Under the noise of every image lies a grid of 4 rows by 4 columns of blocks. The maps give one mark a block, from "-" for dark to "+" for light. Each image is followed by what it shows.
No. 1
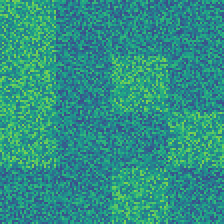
+ - - -
+ - + -
+ - - +
- - + -
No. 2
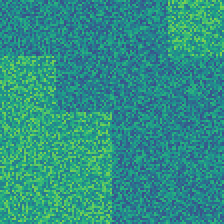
- - - +
+ - - -
+ + - -
+ + - -
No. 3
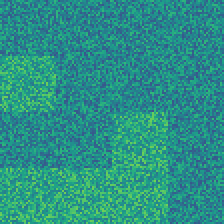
- - - -
+ - - -
- - + -
+ + + -
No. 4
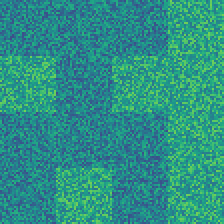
- - - +
+ - + +
- - - +
- + - +
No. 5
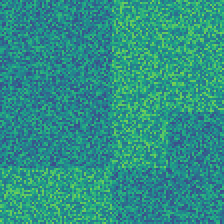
- - + +
- - + +
- - + -
+ + - -
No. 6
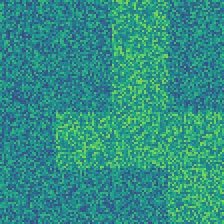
- - + -
- - + -
- + + +
- - - +
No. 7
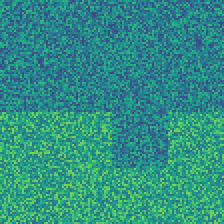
- - - -
- - - -
+ + - +
+ + + +
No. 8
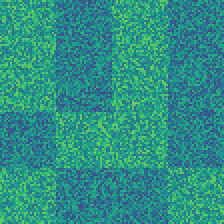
+ - + -
+ - + -
- + + -
+ - - +
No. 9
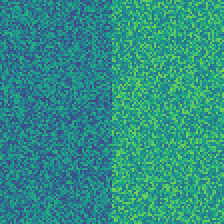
- - + +
- - + +
- - + +
- - + +
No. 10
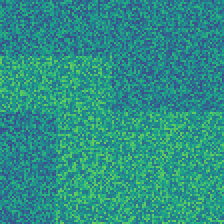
- - - -
+ + - -
- + + +
- + + +
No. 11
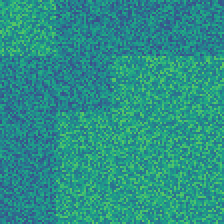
+ - - -
- - + +
- + + +
- + + +
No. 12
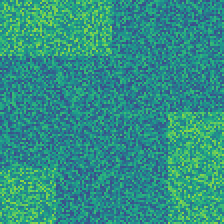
+ + - -
- - - -
- - - +
+ - - +
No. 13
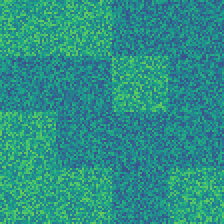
+ + - -
- - + -
+ - - -
+ + - +
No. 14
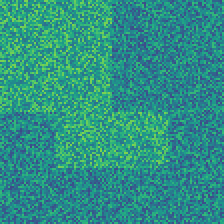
+ + - -
+ + - -
- + + -
- - - -
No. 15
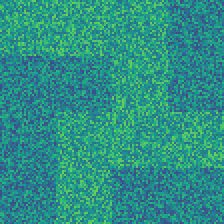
+ + + -
- - + -
- + + +
- + - -
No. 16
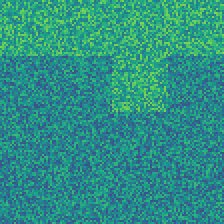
+ + + +
- - + -
- - - -
- - - -
